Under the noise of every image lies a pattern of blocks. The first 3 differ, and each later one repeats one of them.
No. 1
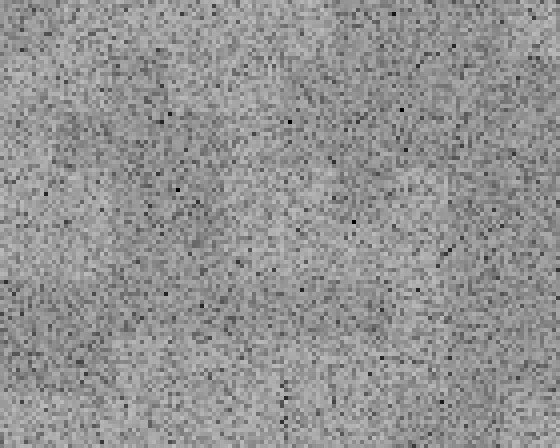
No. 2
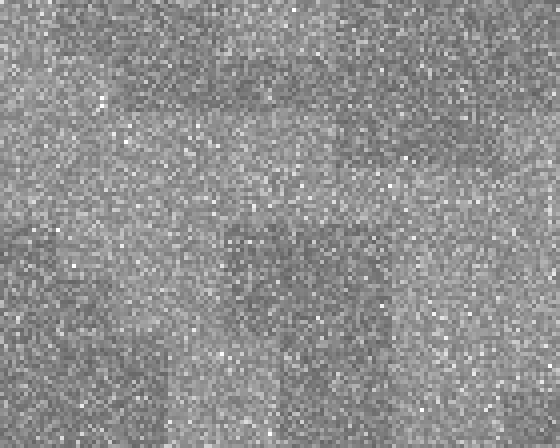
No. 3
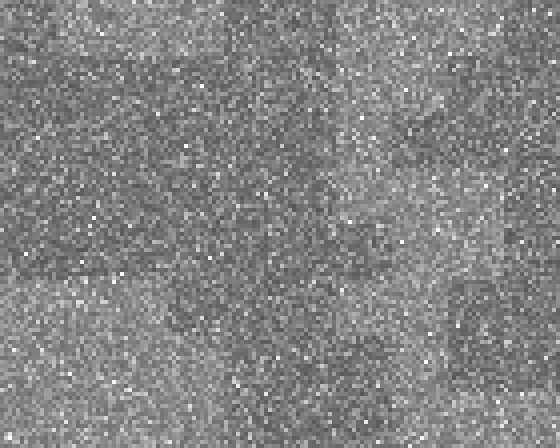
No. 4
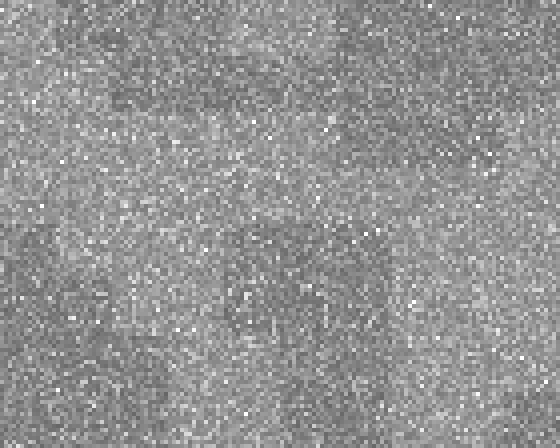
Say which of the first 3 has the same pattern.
2
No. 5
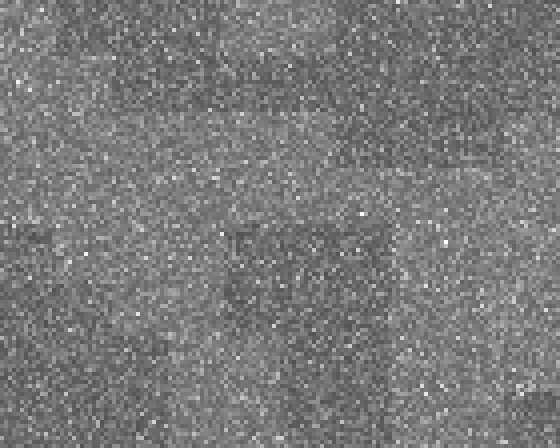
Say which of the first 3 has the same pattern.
2
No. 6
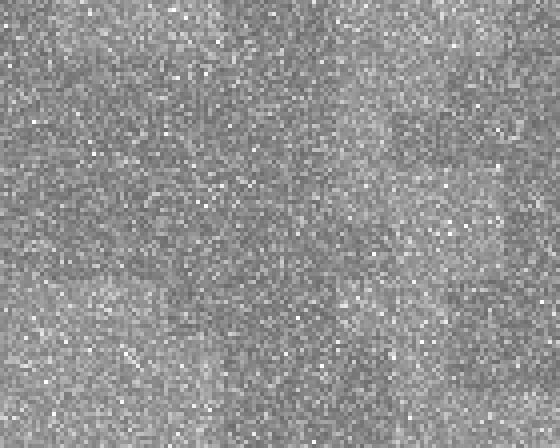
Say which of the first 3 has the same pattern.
3
